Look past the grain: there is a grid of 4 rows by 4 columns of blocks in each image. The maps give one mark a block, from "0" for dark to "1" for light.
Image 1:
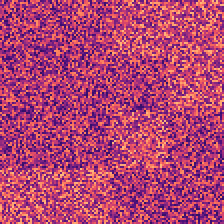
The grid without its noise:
0 0 1 1
0 0 0 1
0 0 1 0
1 1 0 0
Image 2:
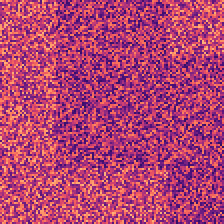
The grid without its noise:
1 0 0 1
1 0 0 0
1 0 0 0
1 1 1 0
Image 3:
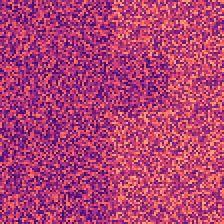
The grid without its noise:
0 0 1 1
0 0 0 1
0 0 1 1
0 0 1 1
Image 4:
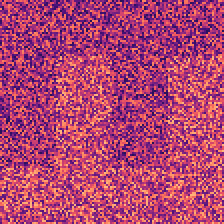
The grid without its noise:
0 0 0 0
0 1 0 1
0 1 0 1
1 1 1 1
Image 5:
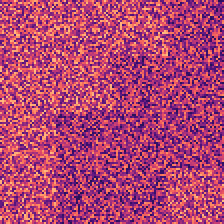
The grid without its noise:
1 1 1 0
1 1 0 0
1 0 0 0
1 0 0 1
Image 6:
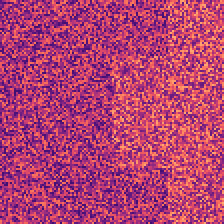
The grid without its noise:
0 0 0 1
0 0 1 1
0 0 1 1
0 0 0 1
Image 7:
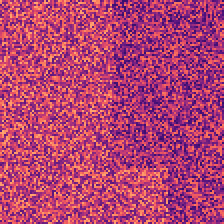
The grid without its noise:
1 1 0 0
1 1 0 0
1 1 0 0
1 1 1 0
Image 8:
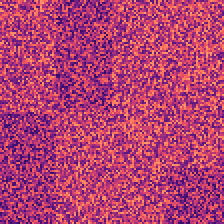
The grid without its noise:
1 0 1 1
1 0 1 1
0 1 1 1
0 1 1 0
